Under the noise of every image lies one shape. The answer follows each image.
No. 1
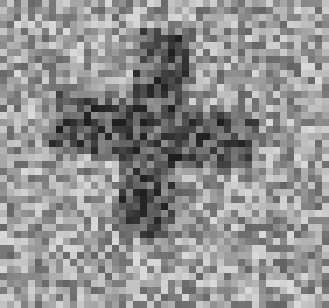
dark cross
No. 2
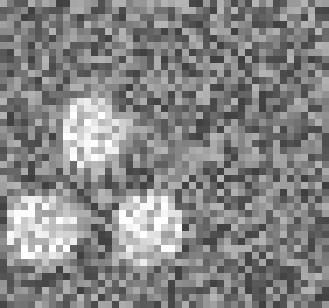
light three dots
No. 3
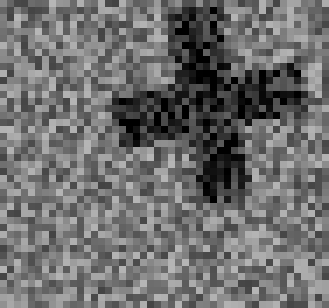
dark cross
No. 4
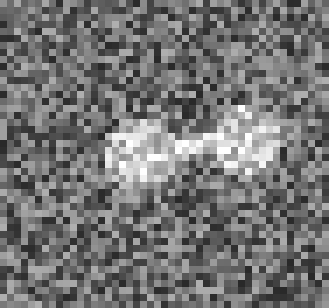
light dumbbell
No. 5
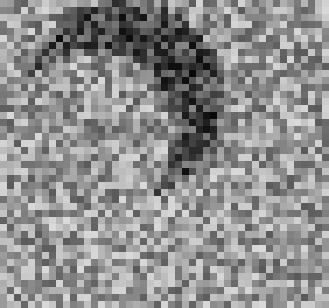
dark crescent
